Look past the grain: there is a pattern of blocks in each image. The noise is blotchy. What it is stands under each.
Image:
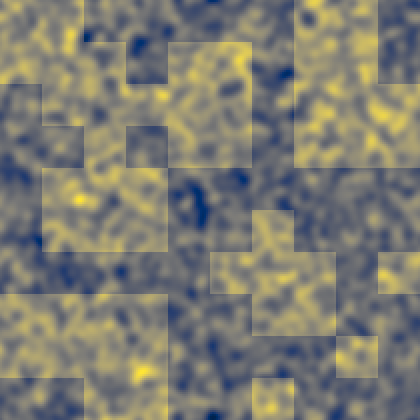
mirrored about the diagonal from the top left
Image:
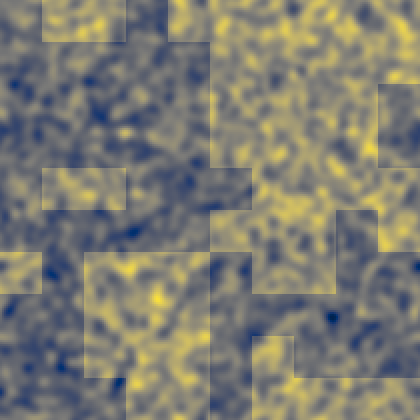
no symmetry
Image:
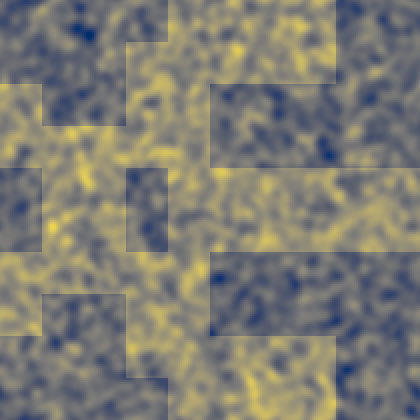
top and bottom mirror each other
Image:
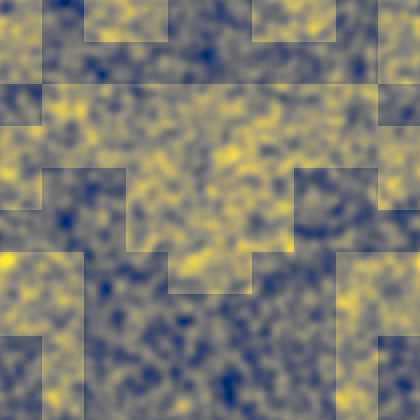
left and right mirror each other
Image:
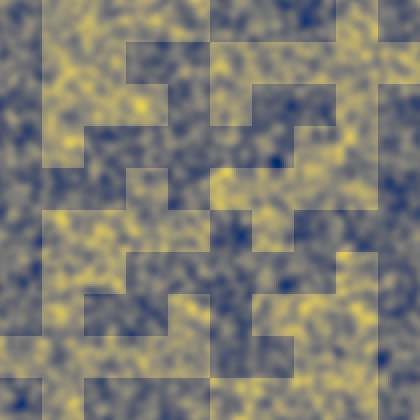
the same after a half turn
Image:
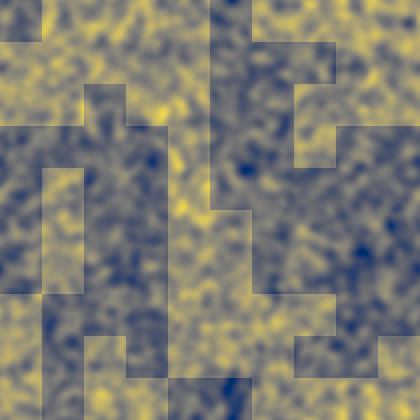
no symmetry
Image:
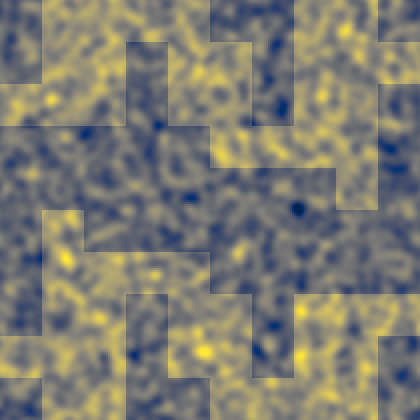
the same after a half turn
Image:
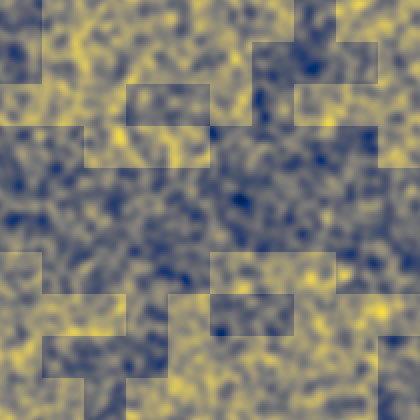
the same after a half turn
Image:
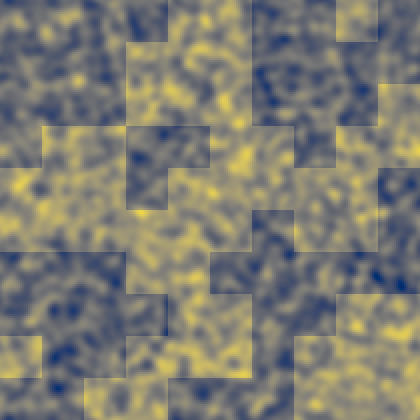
mirrored about the diagonal from the top left
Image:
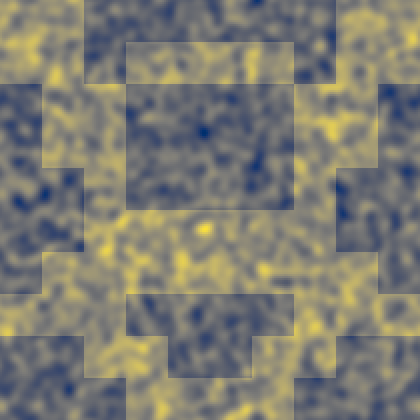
left and right mirror each other
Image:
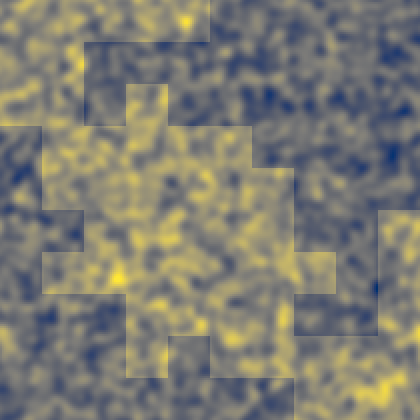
mirrored about the diagonal from the bottom left
